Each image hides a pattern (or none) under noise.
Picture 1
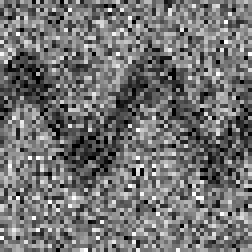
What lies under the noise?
a wavy band
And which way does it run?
left to right
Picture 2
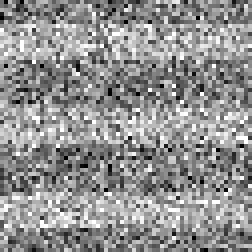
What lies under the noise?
horizontal stripes
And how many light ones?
3
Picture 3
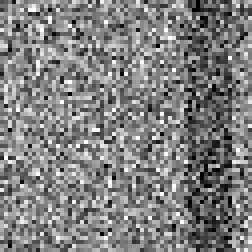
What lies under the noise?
one vertical stripe
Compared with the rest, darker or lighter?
darker
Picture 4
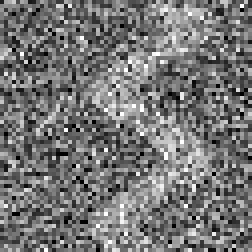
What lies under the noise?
a wavy band
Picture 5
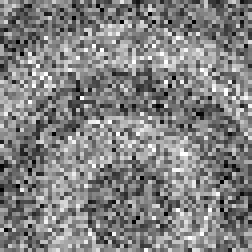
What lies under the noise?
rings round one point
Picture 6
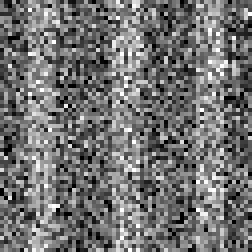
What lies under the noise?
vertical stripes
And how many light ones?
3
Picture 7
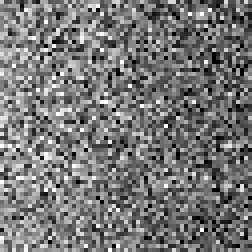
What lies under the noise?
a smooth slope
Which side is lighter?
left
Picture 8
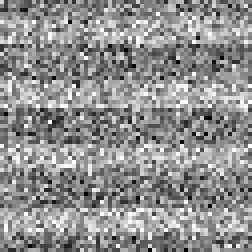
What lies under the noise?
horizontal stripes
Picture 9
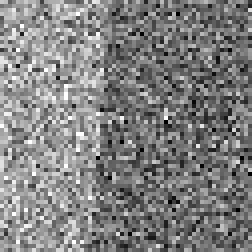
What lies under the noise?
a sharp edge
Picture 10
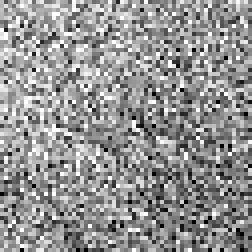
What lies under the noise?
a smooth slope
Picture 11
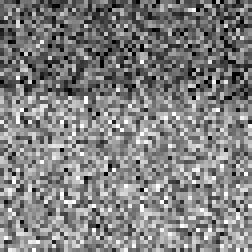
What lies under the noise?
a sharp edge
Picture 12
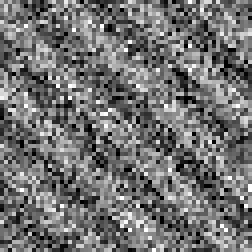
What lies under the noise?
diagonal stripes
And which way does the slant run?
top left to bottom right
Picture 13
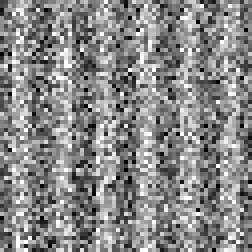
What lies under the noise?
vertical stripes
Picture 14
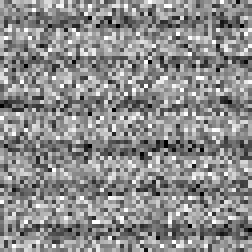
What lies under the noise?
horizontal stripes
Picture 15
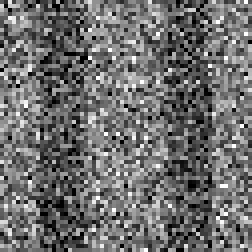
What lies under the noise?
vertical stripes
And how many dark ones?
2
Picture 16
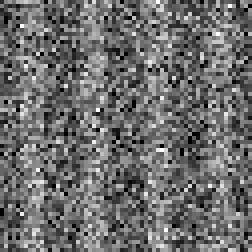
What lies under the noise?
vertical stripes
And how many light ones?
4
